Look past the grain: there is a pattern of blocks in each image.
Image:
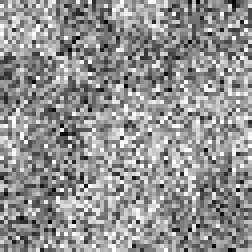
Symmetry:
mirrored about the diagonal from the top left
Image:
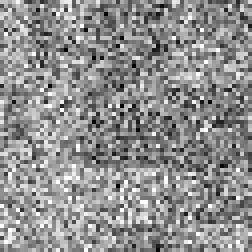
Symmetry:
mirrored about the diagonal from the bottom left
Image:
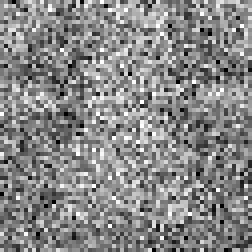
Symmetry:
left and right mirror each other
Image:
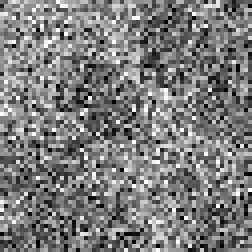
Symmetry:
mirrored about the diagonal from the top left
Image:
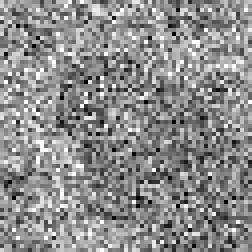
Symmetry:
mirrored about the diagonal from the top left
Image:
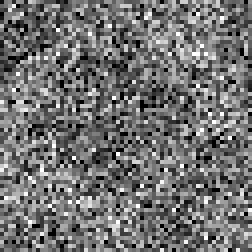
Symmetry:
mirrored about the diagonal from the top left
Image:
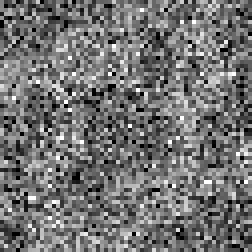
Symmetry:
the same after a half turn
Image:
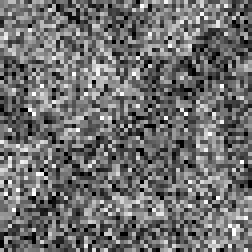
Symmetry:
mirrored about the diagonal from the top left
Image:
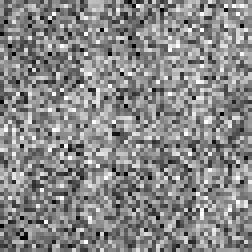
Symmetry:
no symmetry
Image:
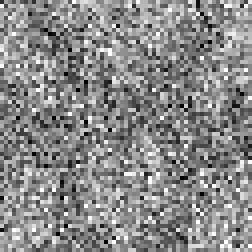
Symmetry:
left and right mirror each other
